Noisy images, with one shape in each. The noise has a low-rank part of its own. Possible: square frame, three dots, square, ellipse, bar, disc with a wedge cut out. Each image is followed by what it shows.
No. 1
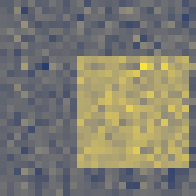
square
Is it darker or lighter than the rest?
lighter
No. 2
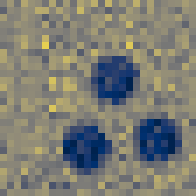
three dots
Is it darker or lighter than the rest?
darker
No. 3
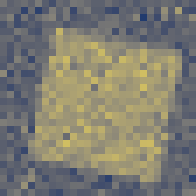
square
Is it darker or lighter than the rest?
lighter
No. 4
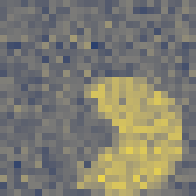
disc with a wedge cut out
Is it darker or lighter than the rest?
lighter
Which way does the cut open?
left
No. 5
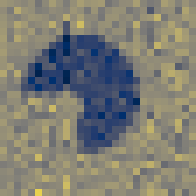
disc with a wedge cut out
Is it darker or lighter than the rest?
darker
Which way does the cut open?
down and left
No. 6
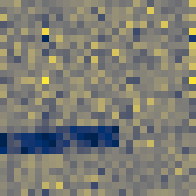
bar
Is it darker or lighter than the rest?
darker
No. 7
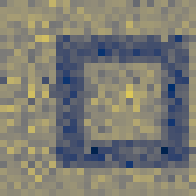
square frame
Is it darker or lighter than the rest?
darker
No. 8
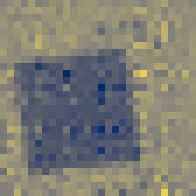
square
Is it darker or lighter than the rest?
darker
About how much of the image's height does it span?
two thirds
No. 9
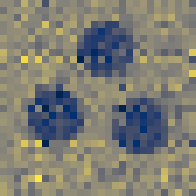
three dots
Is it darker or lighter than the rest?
darker
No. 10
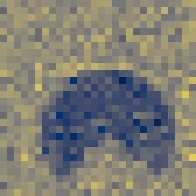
disc with a wedge cut out
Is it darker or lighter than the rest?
darker
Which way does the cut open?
down
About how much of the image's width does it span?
two thirds
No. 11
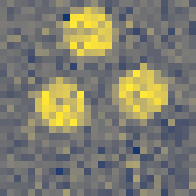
three dots
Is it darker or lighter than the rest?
lighter
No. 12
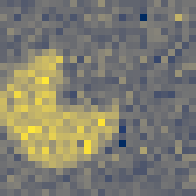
disc with a wedge cut out
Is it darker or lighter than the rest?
lighter
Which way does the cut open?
up and right
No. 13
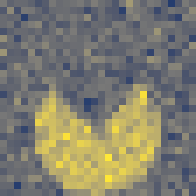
disc with a wedge cut out
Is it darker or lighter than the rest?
lighter
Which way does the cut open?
up
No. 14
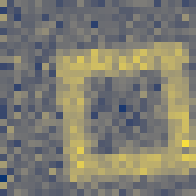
square frame
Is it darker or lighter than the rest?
lighter
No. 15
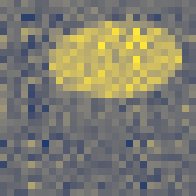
ellipse
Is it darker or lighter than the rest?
lighter
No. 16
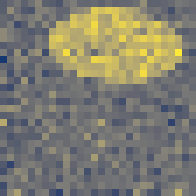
ellipse
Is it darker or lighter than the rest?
lighter
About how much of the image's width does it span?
two thirds
